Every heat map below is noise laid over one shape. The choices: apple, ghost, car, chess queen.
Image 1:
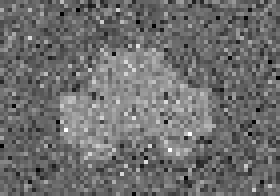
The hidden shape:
car
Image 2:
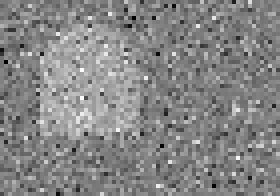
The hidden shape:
ghost
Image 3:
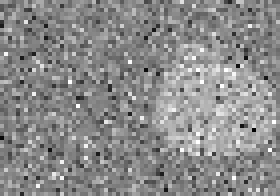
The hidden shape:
apple
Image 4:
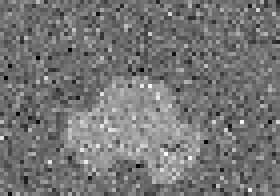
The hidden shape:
car
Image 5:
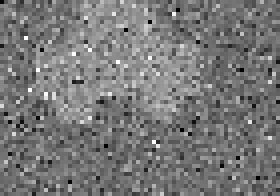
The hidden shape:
car
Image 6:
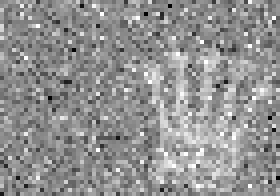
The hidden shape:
chess queen
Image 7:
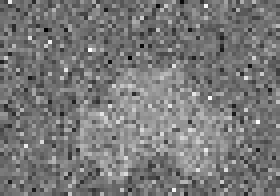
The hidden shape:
car
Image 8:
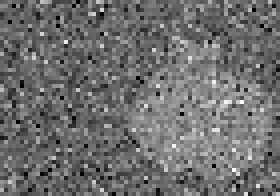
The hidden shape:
apple
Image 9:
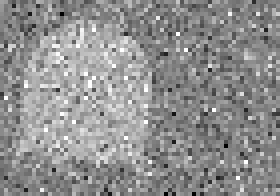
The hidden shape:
ghost
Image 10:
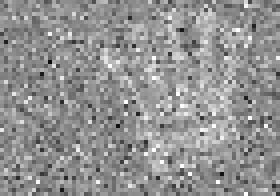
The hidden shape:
chess queen
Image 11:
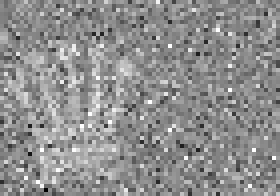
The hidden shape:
chess queen
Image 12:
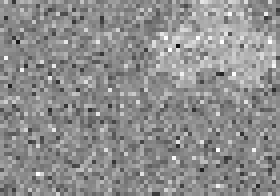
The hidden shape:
car
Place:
top right
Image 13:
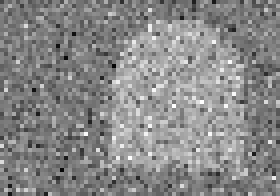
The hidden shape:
ghost
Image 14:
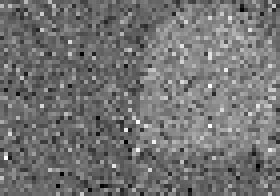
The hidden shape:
ghost
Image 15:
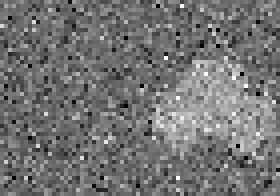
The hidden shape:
car
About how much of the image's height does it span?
half
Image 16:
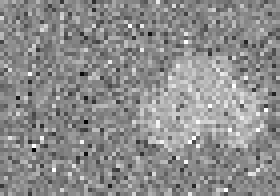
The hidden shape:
car
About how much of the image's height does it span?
half
